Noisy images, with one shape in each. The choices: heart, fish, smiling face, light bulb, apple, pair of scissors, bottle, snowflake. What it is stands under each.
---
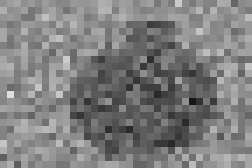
apple
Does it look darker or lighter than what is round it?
darker
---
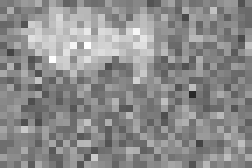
fish
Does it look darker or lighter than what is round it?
lighter
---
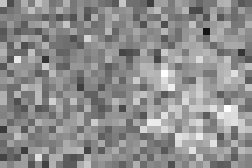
snowflake
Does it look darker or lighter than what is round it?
lighter
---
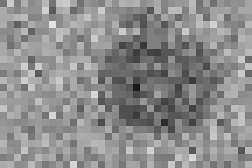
apple
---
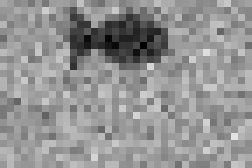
fish
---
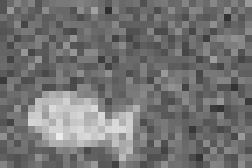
fish
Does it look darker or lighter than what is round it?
lighter
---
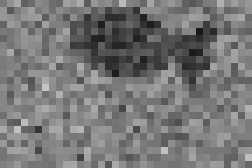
fish
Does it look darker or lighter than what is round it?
darker
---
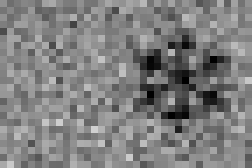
snowflake
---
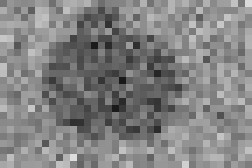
apple
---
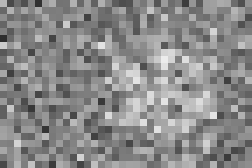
snowflake
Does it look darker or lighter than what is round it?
lighter
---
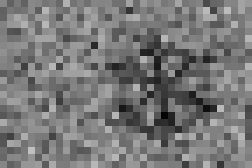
snowflake
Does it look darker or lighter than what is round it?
darker
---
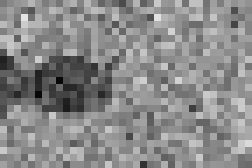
fish
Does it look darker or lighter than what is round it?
darker
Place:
middle left
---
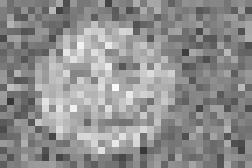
smiling face
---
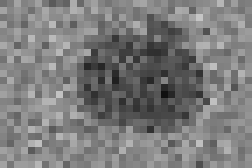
apple
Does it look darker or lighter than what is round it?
darker
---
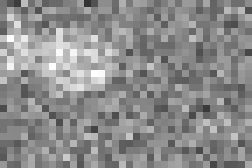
fish
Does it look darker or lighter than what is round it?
lighter
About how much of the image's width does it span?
half
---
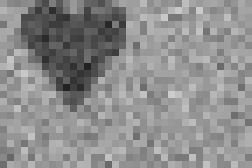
heart
